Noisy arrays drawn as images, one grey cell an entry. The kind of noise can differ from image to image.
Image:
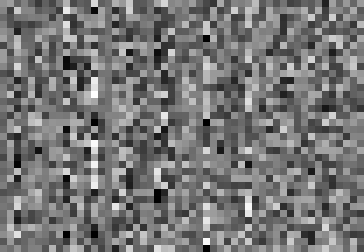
columns of uneven size
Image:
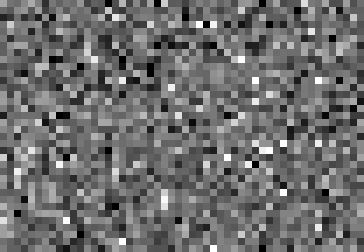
heavy tails
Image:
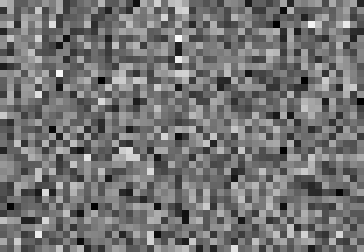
low rank plus noise
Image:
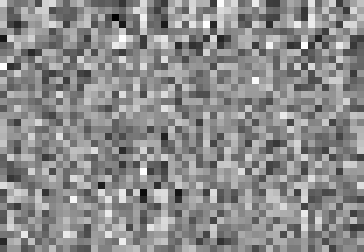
low rank plus noise
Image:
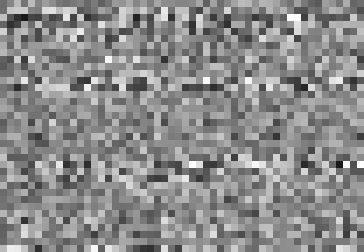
rows of uneven size
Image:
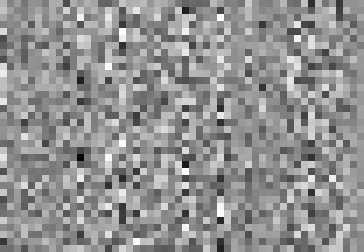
columns of uneven size
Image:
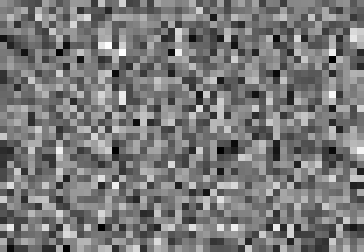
low rank plus noise
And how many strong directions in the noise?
two
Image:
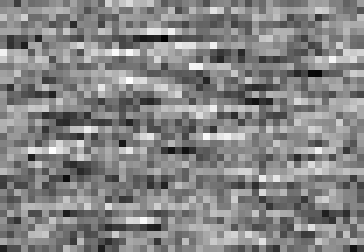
streaked along the rows
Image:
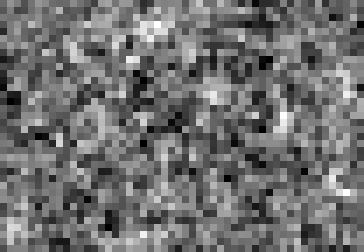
blotchy
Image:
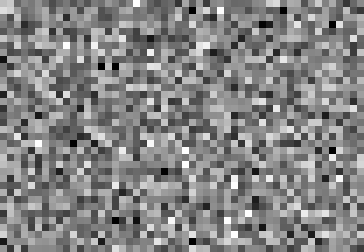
independent entries
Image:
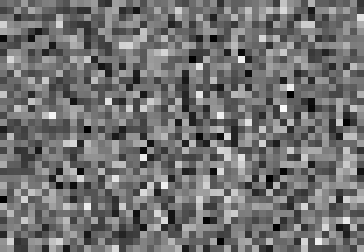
independent entries
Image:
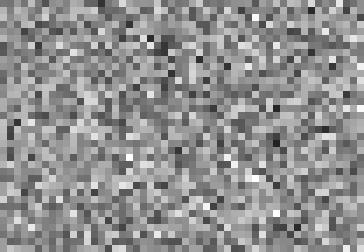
independent entries
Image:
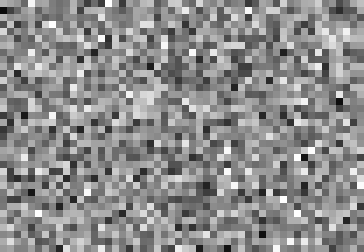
independent entries
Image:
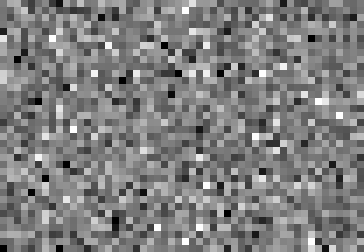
heavy tails
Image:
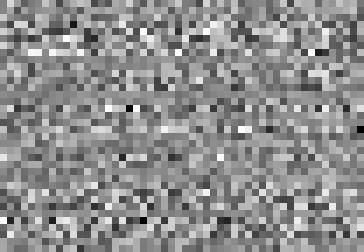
rows of uneven size
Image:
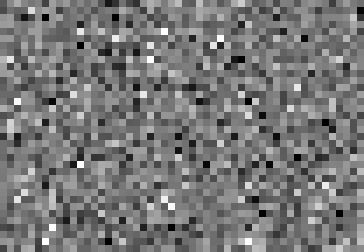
heavy tails
